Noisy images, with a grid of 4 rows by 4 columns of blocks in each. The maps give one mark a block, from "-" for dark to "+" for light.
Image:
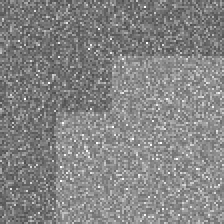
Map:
----
--++
-+++
-+++
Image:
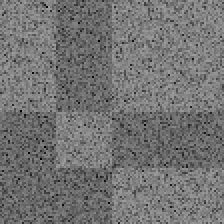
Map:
+-++
+-++
-+--
--++
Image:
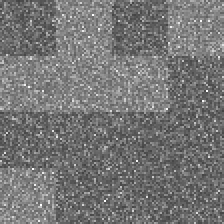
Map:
-+-+
+++-
----
+---
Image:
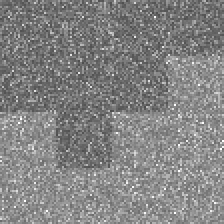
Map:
----
---+
+-++
++++
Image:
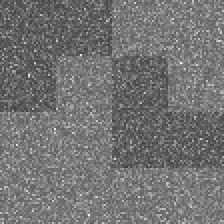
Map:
--++
-+-+
++--
++++
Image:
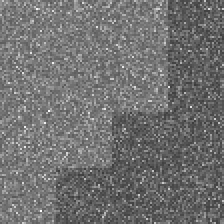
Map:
+++-
+++-
++--
+---
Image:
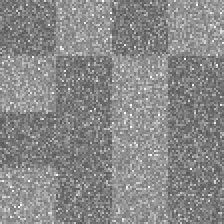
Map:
-+-+
+-+-
--+-
+-+-
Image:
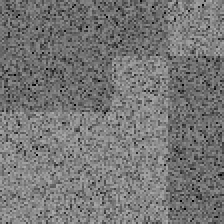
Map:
---+
--+-
+++-
+++-
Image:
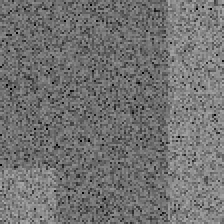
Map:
---+
---+
---+
+--+
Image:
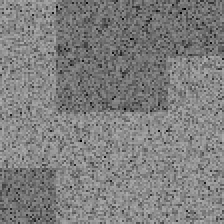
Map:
+---
+--+
++++
-+++
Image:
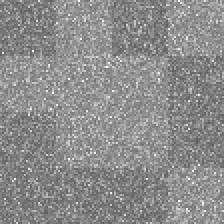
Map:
-+-+
+++-
-++-
---+
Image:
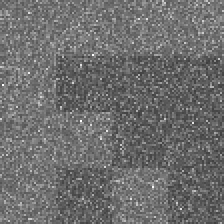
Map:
++++
+---
++--
+-+-
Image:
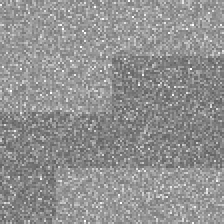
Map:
++++
++--
----
-+++
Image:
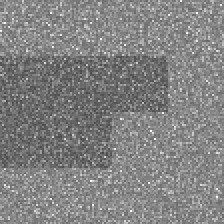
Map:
++++
---+
--++
++++
